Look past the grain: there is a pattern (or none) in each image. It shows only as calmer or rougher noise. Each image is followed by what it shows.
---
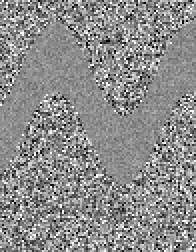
a wavy band
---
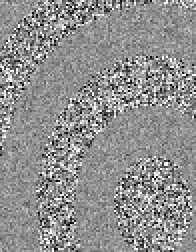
rings round one point
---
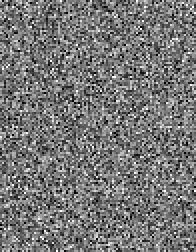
only noise
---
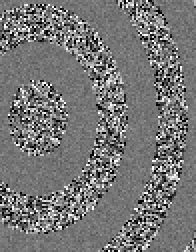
rings round one point
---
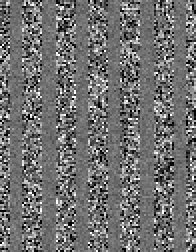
vertical stripes
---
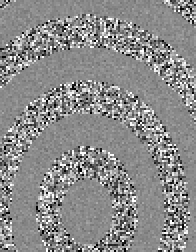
rings round one point
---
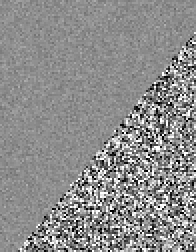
a sharp edge
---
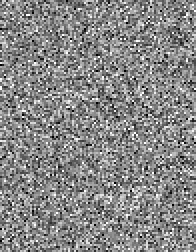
only noise
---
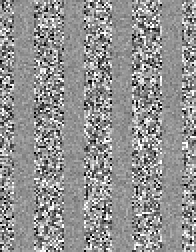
vertical stripes
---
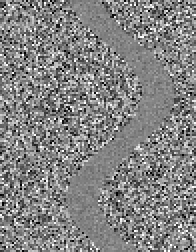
a wavy band
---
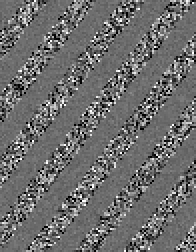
diagonal stripes
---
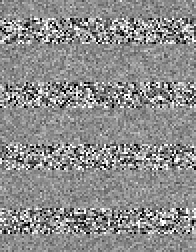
horizontal stripes
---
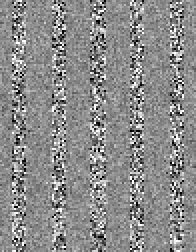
vertical stripes
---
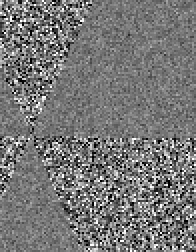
spokes from one point
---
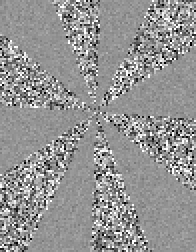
spokes from one point
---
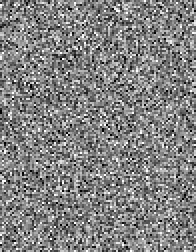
only noise
